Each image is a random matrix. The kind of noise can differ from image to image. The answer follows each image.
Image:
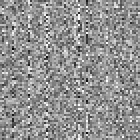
columns of uneven size
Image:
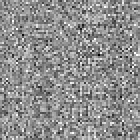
low rank plus noise
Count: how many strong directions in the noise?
two
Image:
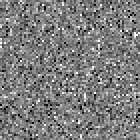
heavy tails
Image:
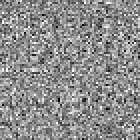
low rank plus noise
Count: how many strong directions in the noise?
three or four
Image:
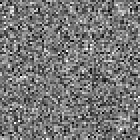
low rank plus noise
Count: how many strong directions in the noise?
one
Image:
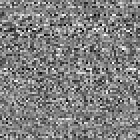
rows of uneven size
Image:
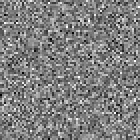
low rank plus noise
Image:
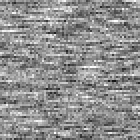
streaked along the rows
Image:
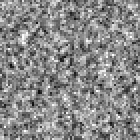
blotchy
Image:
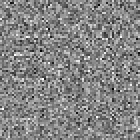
low rank plus noise
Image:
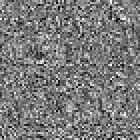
low rank plus noise
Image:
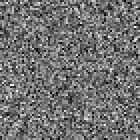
independent entries
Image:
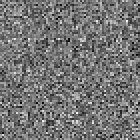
low rank plus noise
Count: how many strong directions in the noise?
three or four
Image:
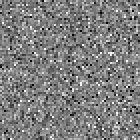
heavy tails
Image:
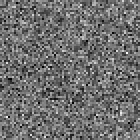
independent entries
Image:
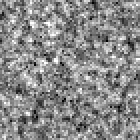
blotchy
